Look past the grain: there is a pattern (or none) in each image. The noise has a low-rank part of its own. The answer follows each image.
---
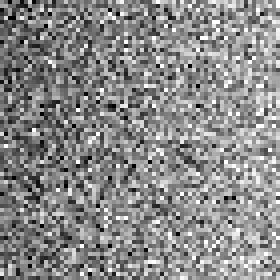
a smooth slope
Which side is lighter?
right
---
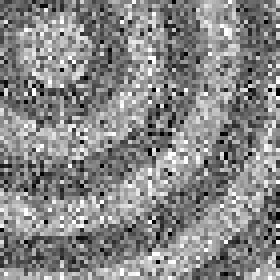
rings round one point
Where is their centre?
top left
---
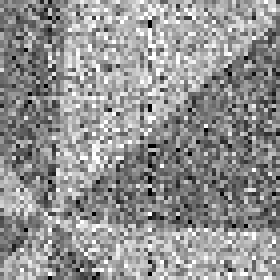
spokes from one point
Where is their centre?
bottom left
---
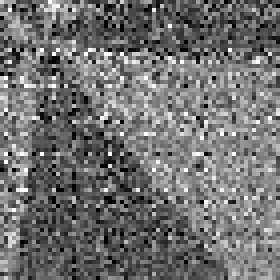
spokes from one point
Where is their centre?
top left
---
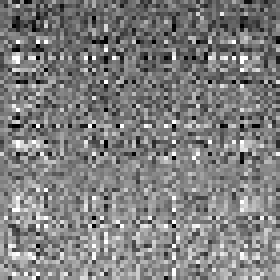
a smooth slope
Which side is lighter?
bottom
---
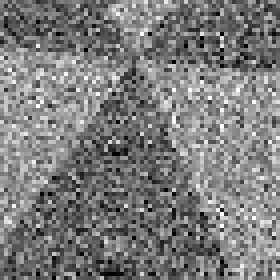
spokes from one point
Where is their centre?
top middle
